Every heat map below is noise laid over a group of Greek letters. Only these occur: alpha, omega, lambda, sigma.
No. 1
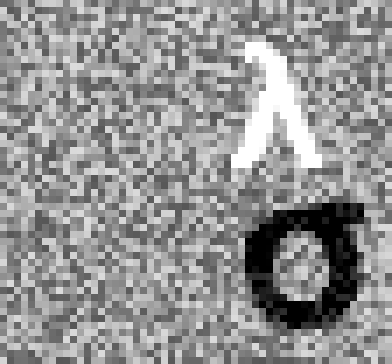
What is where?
top right: light lambda; bottom right: dark sigma
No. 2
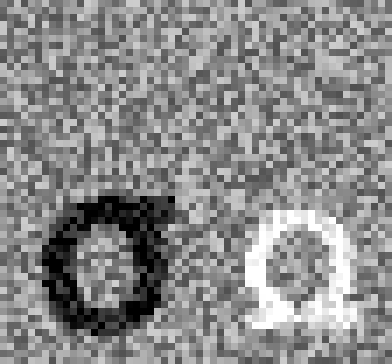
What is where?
bottom left: dark sigma; bottom right: light omega
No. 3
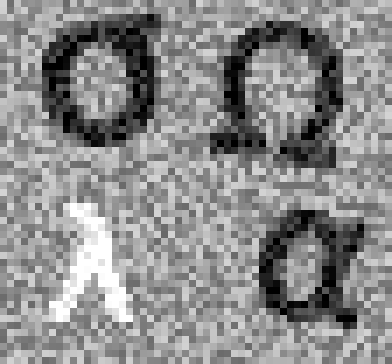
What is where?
top left: dark sigma; top right: dark omega; bottom left: light lambda; bottom right: dark alpha
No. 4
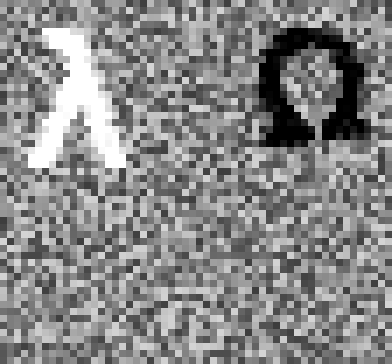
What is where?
top left: light lambda; top right: dark omega
